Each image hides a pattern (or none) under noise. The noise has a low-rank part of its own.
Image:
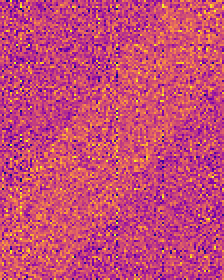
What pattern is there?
a diagonal band
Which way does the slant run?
bottom left to top right
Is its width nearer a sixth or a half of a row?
a half
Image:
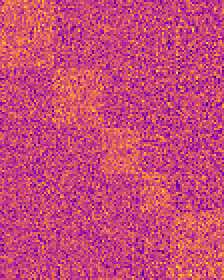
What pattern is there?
blocks along the diagonal
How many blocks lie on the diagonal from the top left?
5
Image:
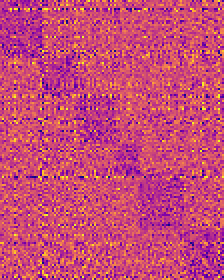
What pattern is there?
blocks along the diagonal
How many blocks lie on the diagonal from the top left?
6
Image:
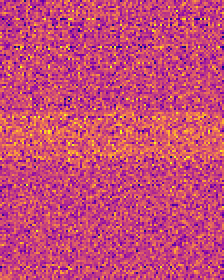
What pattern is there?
one band of rows
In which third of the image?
middle
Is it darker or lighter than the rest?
lighter
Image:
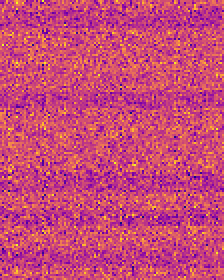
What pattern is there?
bands of rows
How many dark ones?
5
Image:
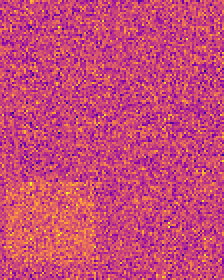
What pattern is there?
one block
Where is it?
bottom left
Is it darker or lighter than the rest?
lighter
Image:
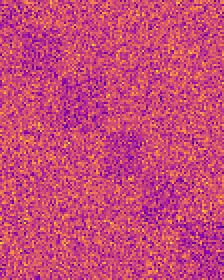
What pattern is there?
blocks along the diagonal
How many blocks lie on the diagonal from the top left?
6
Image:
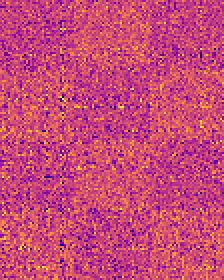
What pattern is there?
a checkerboard
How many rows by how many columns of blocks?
4 by 3
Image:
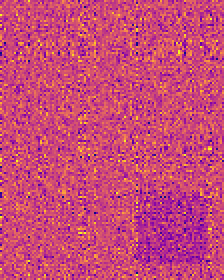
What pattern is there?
one block
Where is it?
bottom right
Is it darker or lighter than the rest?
darker
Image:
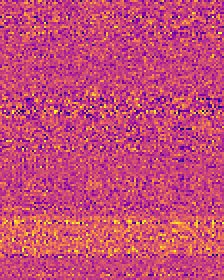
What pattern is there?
one band of rows
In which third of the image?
bottom
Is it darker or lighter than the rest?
lighter
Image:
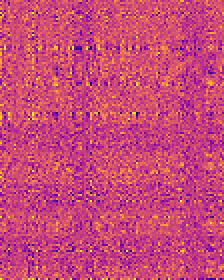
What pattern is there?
bands of rows crossing bands of columns
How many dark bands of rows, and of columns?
3 and 2
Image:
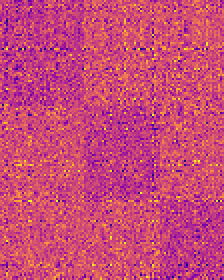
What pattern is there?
blocks along the diagonal
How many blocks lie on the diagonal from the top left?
3
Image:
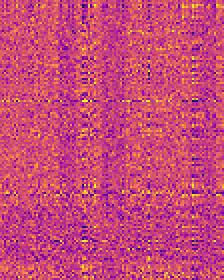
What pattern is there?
bands of rows crossing bands of columns
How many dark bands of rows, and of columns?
1 and 3
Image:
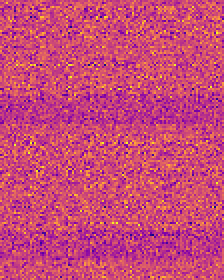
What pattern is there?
bands of rows
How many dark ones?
2
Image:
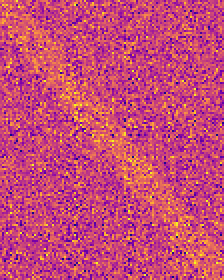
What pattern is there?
a diagonal band
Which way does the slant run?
top left to bottom right
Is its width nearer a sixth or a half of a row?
a sixth
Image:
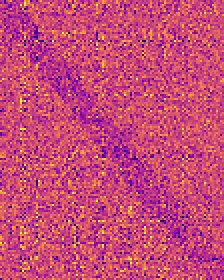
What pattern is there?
a diagonal band
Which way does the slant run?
top left to bottom right
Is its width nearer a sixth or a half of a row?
a sixth
